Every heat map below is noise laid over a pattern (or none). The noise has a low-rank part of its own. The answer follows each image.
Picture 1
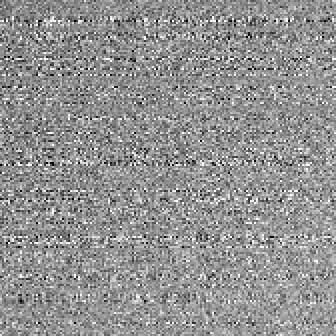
a smooth slope
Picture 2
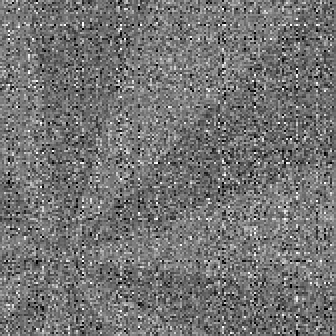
spokes from one point
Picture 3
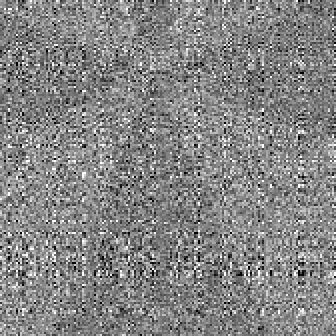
spokes from one point
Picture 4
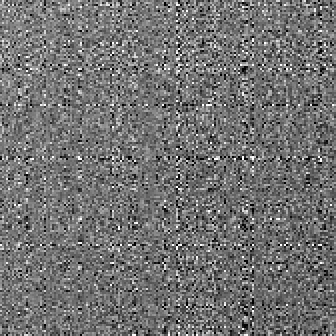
a smooth slope
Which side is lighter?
top left
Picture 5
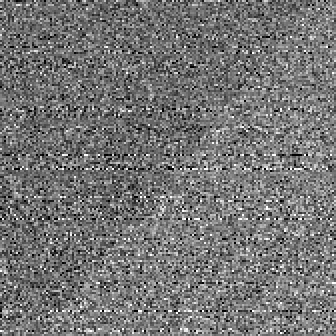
a sharp edge
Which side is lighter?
bottom right
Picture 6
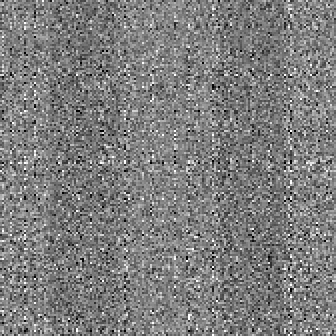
vertical stripes
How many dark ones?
2
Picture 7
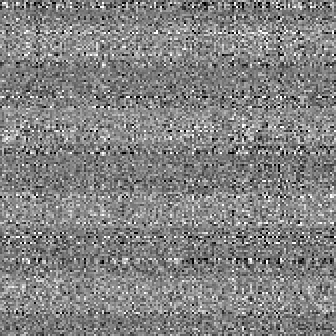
horizontal stripes
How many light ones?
4
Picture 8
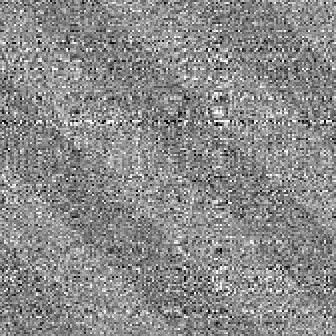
diagonal stripes
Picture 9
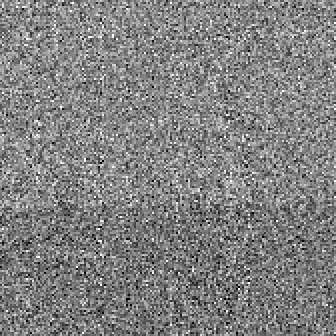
a sharp edge
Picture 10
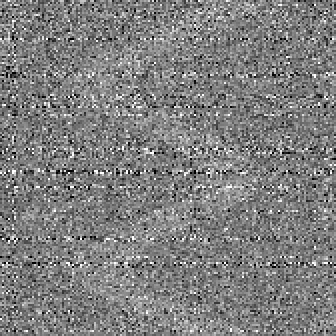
a wavy band
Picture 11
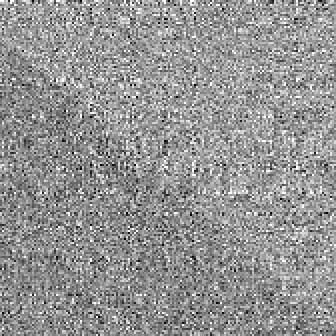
a sharp edge
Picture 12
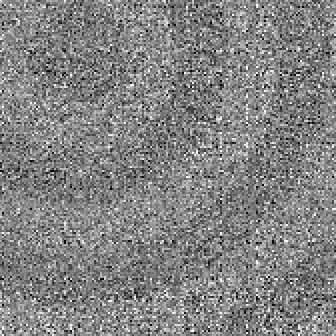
rings round one point
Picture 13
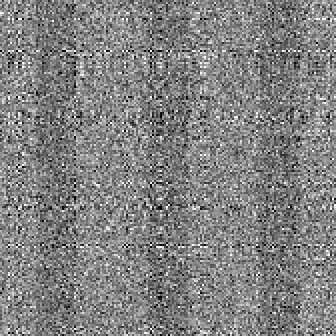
vertical stripes
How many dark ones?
3
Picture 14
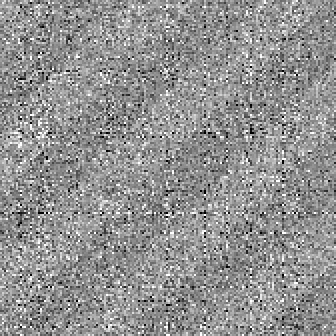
diagonal stripes
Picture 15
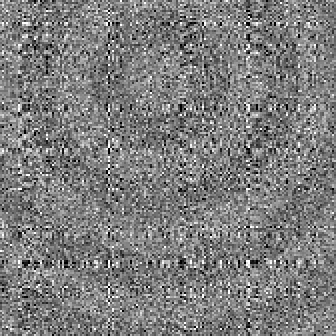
rings round one point
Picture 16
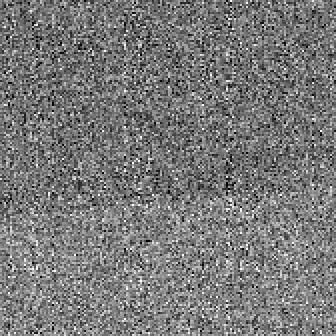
a sharp edge
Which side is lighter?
bottom
